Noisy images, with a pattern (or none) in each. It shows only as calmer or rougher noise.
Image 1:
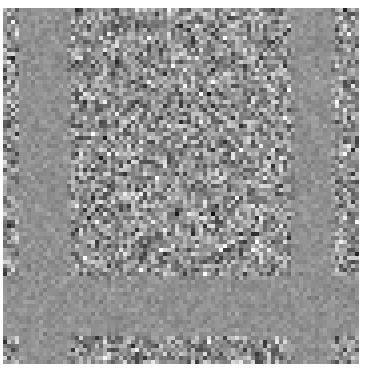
bands of rows crossing bands of columns
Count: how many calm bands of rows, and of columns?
1 and 2
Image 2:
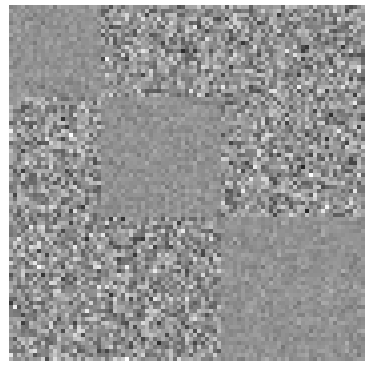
blocks along the diagonal
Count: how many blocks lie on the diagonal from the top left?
3
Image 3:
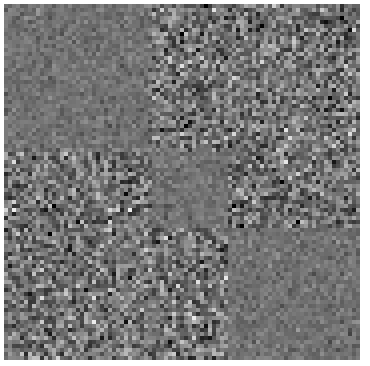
blocks along the diagonal
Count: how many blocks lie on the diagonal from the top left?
3
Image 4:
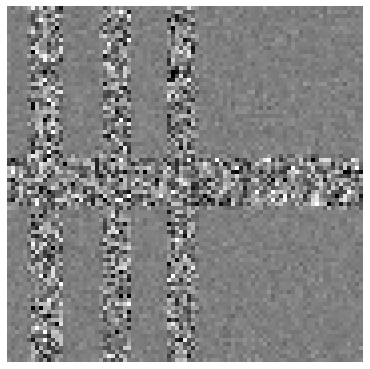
bands of rows crossing bands of columns
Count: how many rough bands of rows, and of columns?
1 and 3
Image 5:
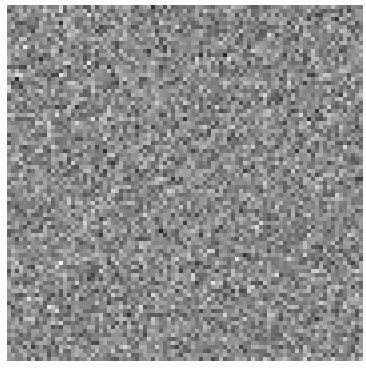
only noise
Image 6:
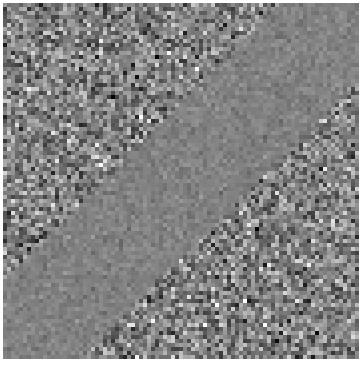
a diagonal band
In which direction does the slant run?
bottom left to top right
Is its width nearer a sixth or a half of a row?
a half
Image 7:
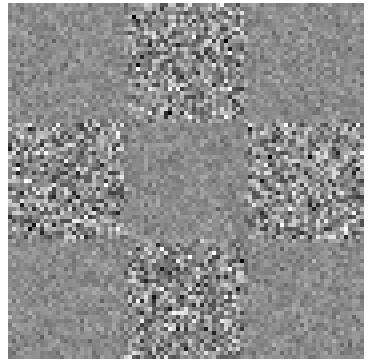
a checkerboard
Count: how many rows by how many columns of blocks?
3 by 3
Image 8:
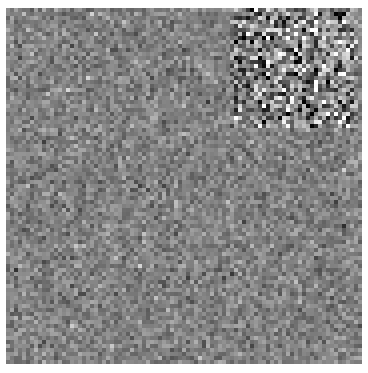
one block
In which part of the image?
top right
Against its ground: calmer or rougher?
rougher
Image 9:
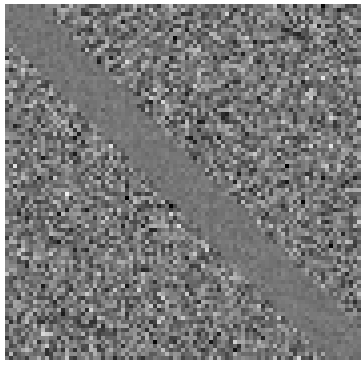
a diagonal band
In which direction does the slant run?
top left to bottom right
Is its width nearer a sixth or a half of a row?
a sixth
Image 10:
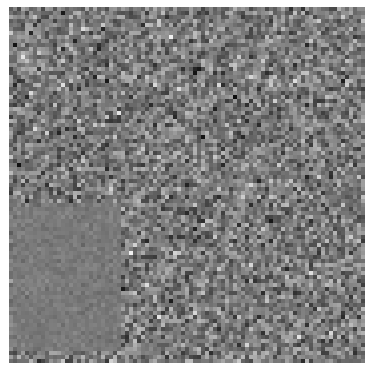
one block
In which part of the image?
bottom left
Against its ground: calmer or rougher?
calmer
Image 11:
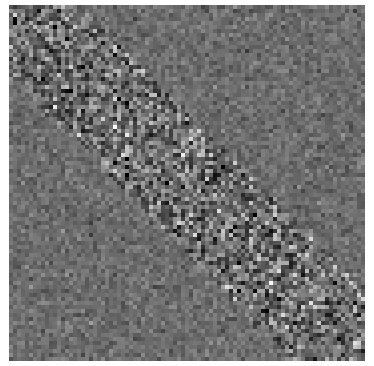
a diagonal band
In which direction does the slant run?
top left to bottom right
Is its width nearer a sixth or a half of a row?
a half
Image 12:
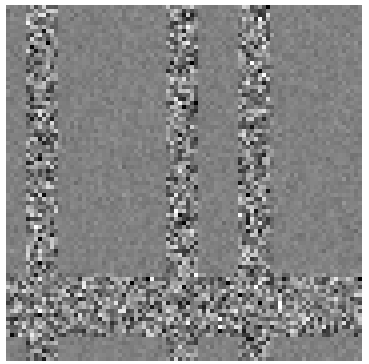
bands of rows crossing bands of columns
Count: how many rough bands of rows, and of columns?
1 and 3
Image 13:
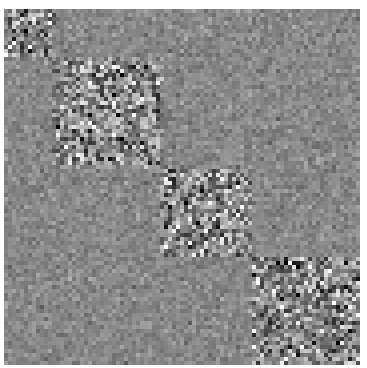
blocks along the diagonal
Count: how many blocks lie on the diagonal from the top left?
4
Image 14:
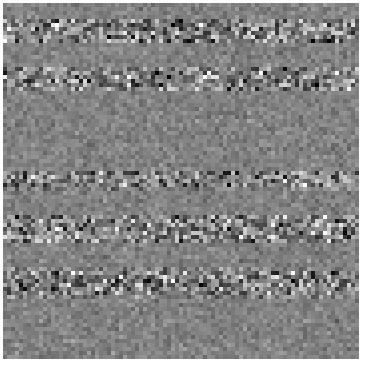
bands of rows
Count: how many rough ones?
5
